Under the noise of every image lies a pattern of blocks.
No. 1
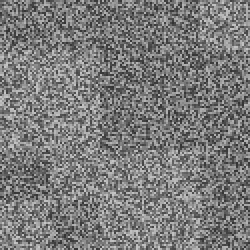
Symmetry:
mirrored about the diagonal from the bottom left
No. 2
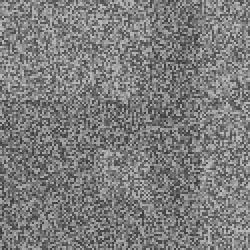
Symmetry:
no symmetry
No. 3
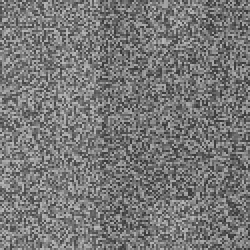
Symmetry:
top and bottom mirror each other
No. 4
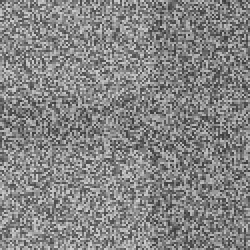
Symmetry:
top and bottom mirror each other
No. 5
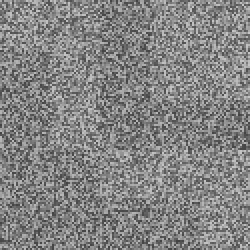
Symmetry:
mirrored about the diagonal from the bottom left
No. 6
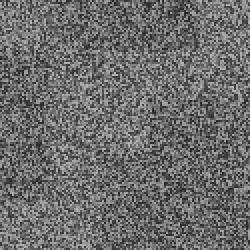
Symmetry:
mirrored about the diagonal from the top left
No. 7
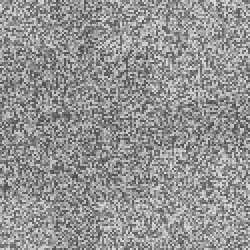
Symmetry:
top and bottom mirror each other
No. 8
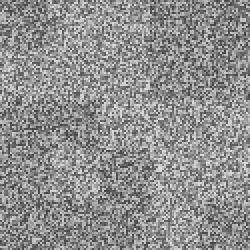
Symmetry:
mirrored about the diagonal from the bottom left
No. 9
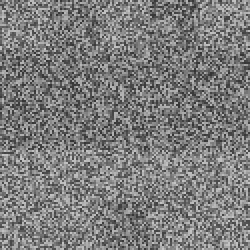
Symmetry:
left and right mirror each other
